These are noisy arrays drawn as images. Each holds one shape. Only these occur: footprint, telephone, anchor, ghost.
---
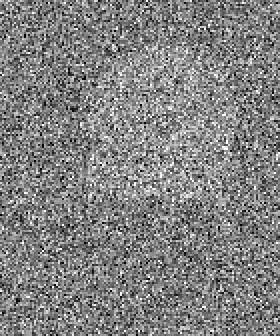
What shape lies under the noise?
ghost
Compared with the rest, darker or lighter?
lighter
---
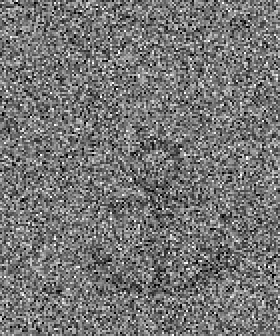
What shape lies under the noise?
anchor
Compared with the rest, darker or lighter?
darker
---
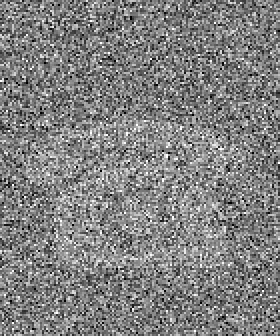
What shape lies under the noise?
telephone
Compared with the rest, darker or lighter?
lighter
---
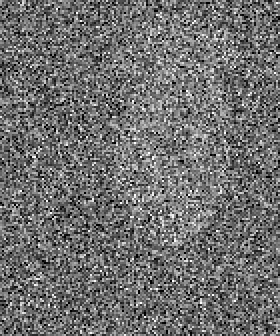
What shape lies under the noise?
footprint
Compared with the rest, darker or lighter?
lighter
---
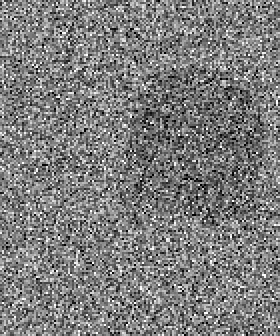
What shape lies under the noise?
ghost
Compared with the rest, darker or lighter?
darker
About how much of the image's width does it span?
half
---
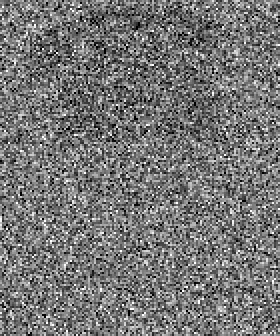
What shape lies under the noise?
telephone
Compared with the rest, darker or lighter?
darker
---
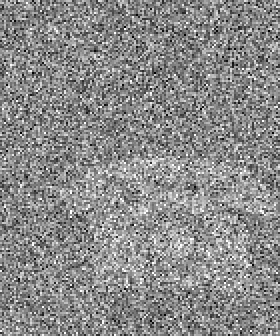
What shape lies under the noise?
telephone
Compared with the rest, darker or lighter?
lighter
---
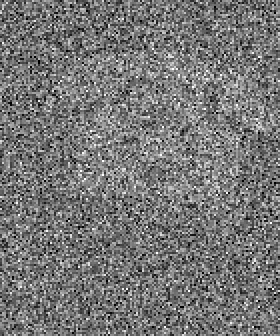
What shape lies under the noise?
telephone
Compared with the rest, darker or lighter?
lighter
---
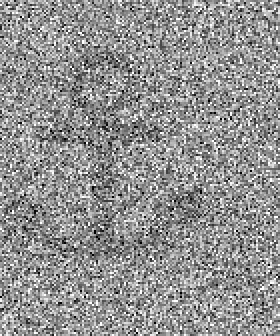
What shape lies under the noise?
anchor
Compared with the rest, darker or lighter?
darker
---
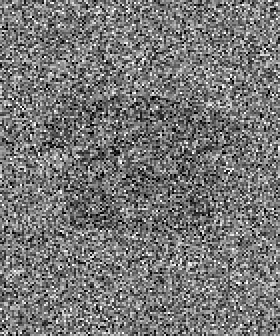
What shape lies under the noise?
telephone
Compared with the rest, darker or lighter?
darker
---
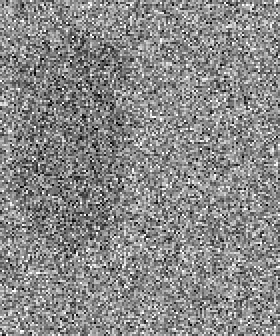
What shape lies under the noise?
footprint
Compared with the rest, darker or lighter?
darker
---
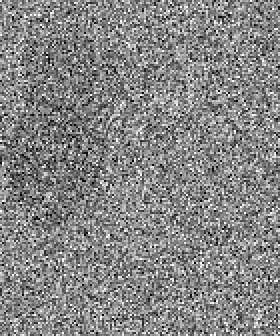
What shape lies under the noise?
footprint
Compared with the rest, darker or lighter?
darker
